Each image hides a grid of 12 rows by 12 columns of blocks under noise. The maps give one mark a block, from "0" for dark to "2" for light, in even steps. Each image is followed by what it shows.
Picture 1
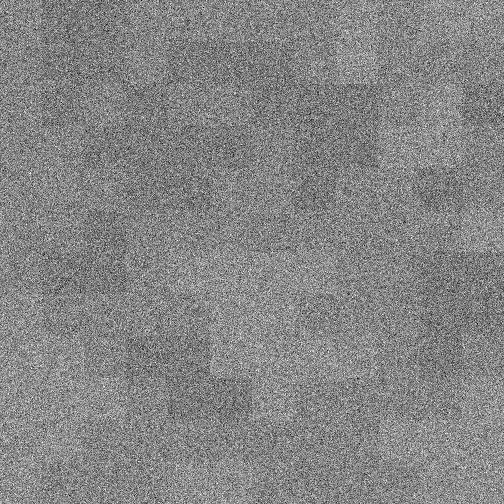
1 0 0 1 1 1 1 1 2 1 2 2
1 0 0 1 0 0 0 1 2 1 1 1
1 0 1 0 1 1 0 0 0 1 2 0
1 1 0 0 0 0 1 0 0 2 2 1
1 1 1 0 0 1 1 0 1 1 0 1
1 1 0 1 1 1 1 1 1 1 1 2
1 0 0 1 2 2 2 2 1 1 0 0
2 1 1 1 1 2 2 1 1 1 0 0
2 2 1 0 0 2 2 2 2 1 0 1
2 2 2 1 0 0 2 1 1 1 1 2
2 2 1 1 1 1 1 1 1 2 2 2
2 1 1 1 2 2 1 1 1 1 2 2
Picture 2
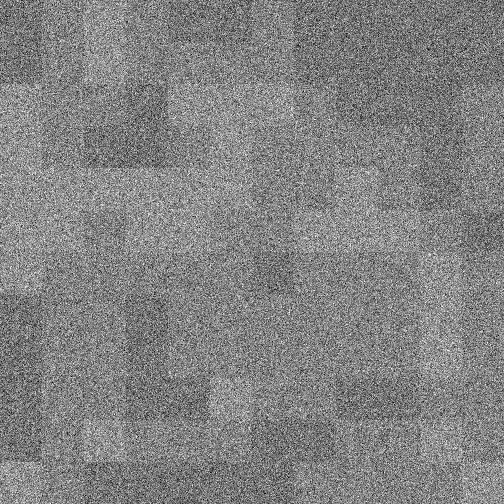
0 1 2 1 0 0 1 0 0 0 0 0
0 1 2 1 1 1 1 0 0 0 0 0
2 1 1 0 2 2 2 1 0 0 0 1
2 1 0 0 1 2 1 1 1 1 0 1
2 2 2 2 2 2 1 1 2 1 0 1
2 2 1 2 2 1 1 2 2 2 1 0
2 1 1 1 1 1 0 1 1 1 2 1
0 1 1 0 1 1 1 1 1 1 2 1
0 1 1 0 1 1 1 1 1 1 2 1
0 1 1 0 0 2 1 1 0 0 1 1
0 1 2 1 1 1 0 0 1 1 2 1
2 1 0 0 0 0 0 1 1 1 1 2
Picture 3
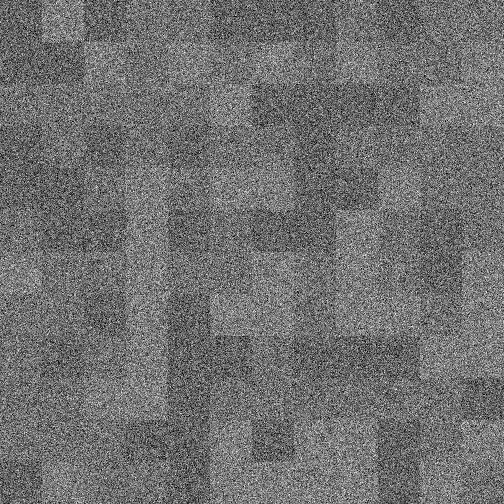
0 2 0 1 1 0 0 0 1 0 1 1
0 0 2 1 2 1 2 1 2 1 1 2
1 1 1 1 1 2 0 0 0 0 2 2
0 1 0 1 0 1 1 0 1 1 1 1
0 0 1 2 1 2 2 0 0 2 1 1
1 0 0 2 0 1 0 0 2 1 0 1
2 1 1 2 1 1 2 1 2 1 0 2
1 1 0 2 0 2 2 1 2 2 1 2
1 0 1 2 0 0 1 0 0 0 2 2
1 1 2 2 0 1 1 1 1 1 1 0
1 1 1 0 0 2 0 2 2 0 1 2
0 2 1 1 0 2 2 2 2 0 2 1
